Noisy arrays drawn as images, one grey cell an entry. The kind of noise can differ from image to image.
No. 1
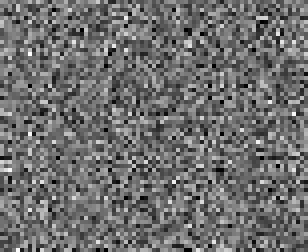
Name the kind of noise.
low rank plus noise
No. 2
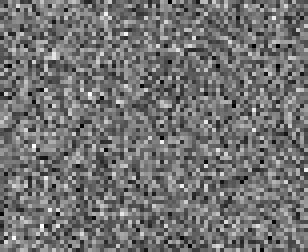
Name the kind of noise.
independent entries
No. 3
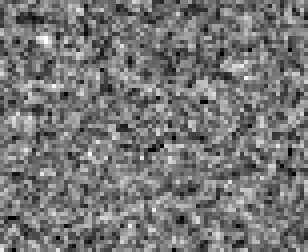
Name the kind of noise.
blotchy
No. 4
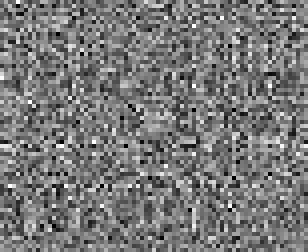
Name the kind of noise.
low rank plus noise
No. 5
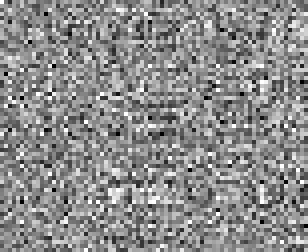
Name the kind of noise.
low rank plus noise
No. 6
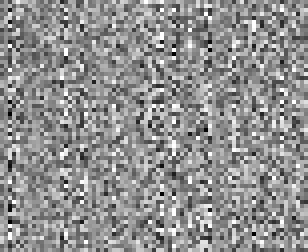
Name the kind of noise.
columns of uneven size
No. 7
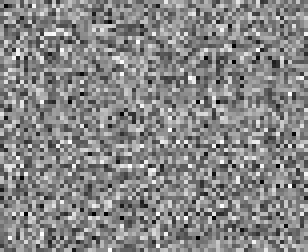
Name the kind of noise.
low rank plus noise
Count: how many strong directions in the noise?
one
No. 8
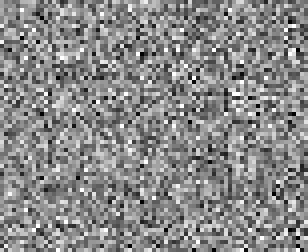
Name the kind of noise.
low rank plus noise
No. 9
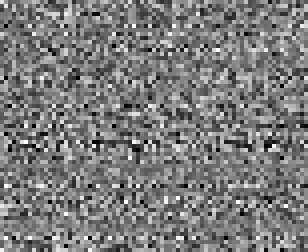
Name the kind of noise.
rows of uneven size
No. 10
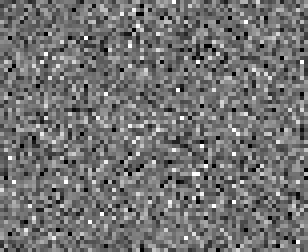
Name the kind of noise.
heavy tails
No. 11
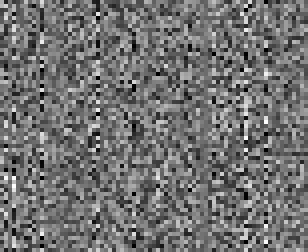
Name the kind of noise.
columns of uneven size
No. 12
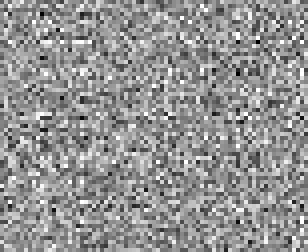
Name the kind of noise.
low rank plus noise
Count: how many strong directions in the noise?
one
